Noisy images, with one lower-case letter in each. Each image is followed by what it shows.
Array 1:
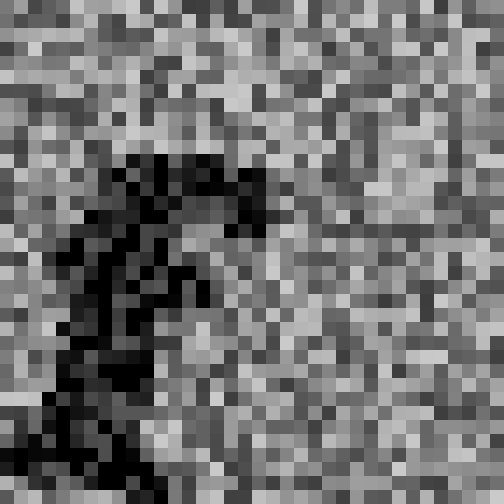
f
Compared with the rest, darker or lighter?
darker
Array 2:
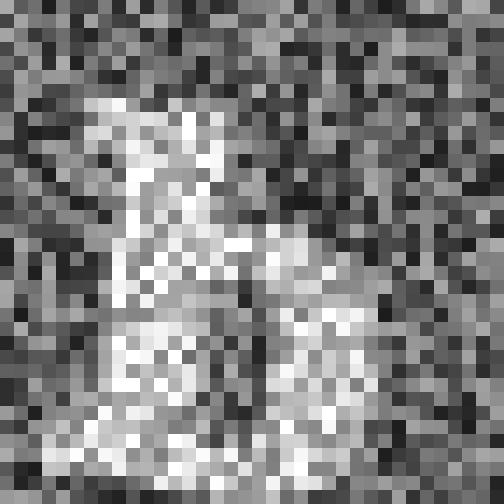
b
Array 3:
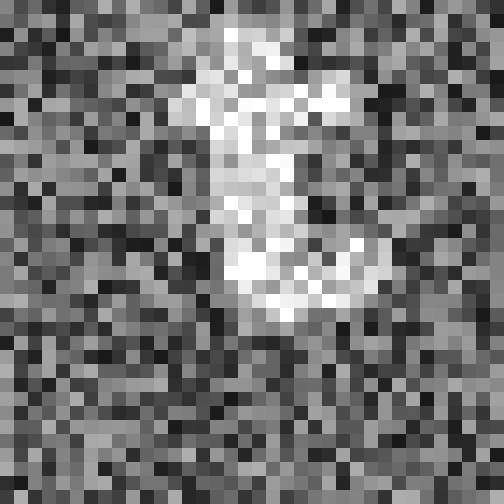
t
